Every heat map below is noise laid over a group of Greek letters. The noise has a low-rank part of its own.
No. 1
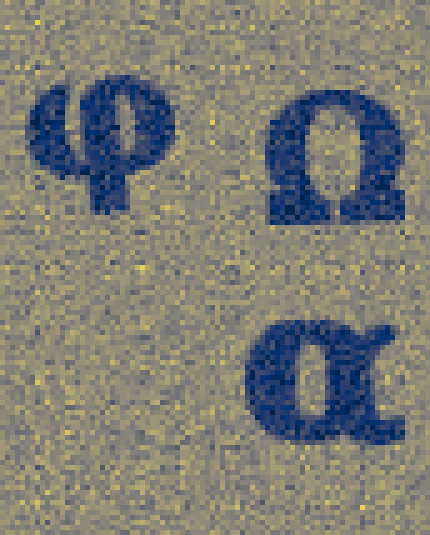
top left: phi; top right: omega; bottom right: alpha
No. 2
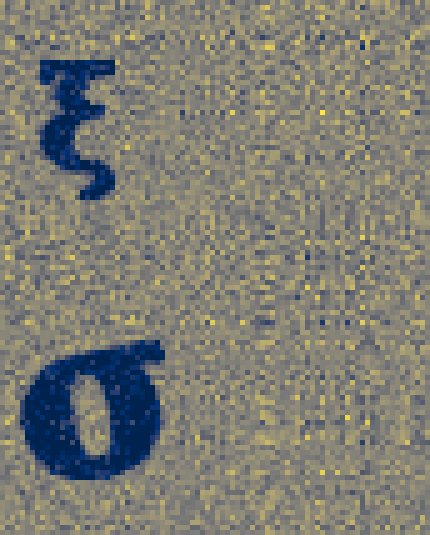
top left: xi; bottom left: sigma
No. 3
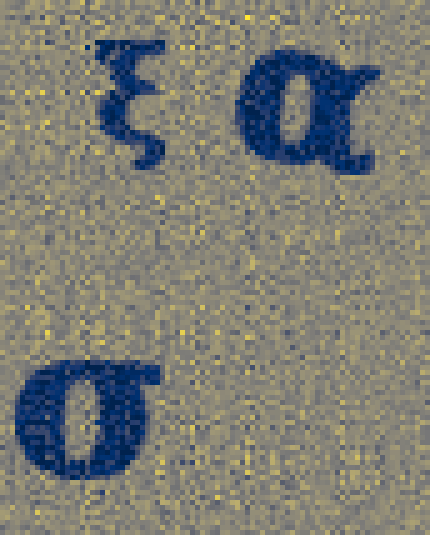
top left: xi; top right: alpha; bottom left: sigma
